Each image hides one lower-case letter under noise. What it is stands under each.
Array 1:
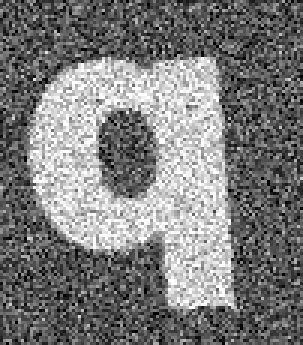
q
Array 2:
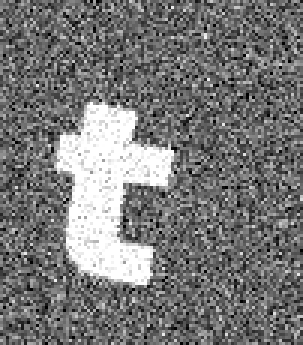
t
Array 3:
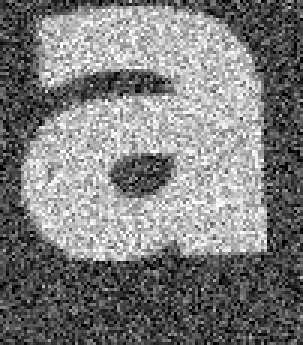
a
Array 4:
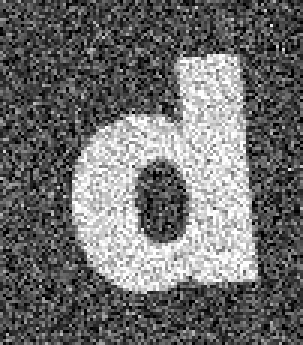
d
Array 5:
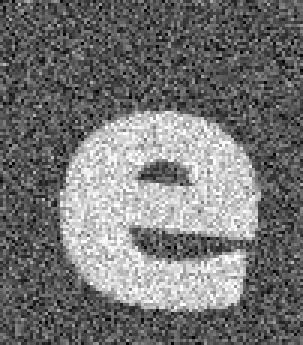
e
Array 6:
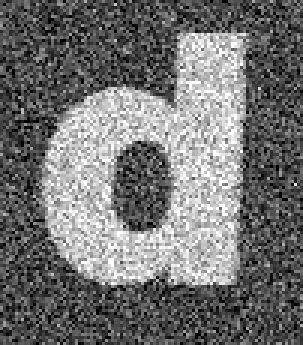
d
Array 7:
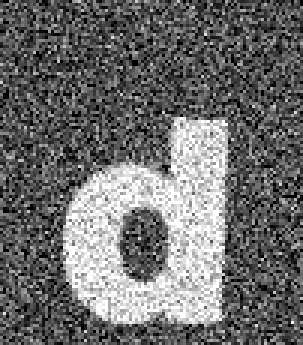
d
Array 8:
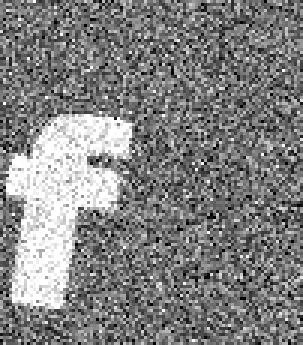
f
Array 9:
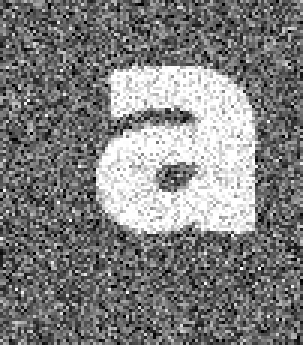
a
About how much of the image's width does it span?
half
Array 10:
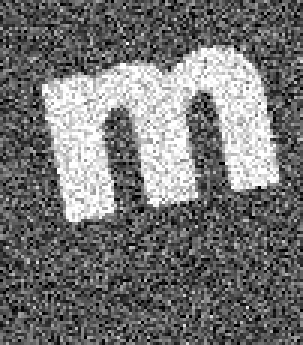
m
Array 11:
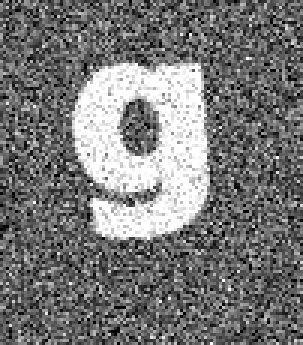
g
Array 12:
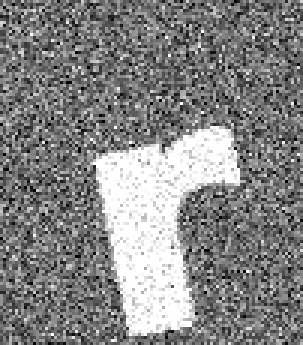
r
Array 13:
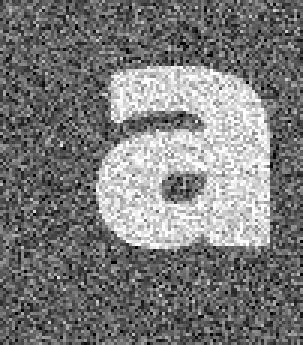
a
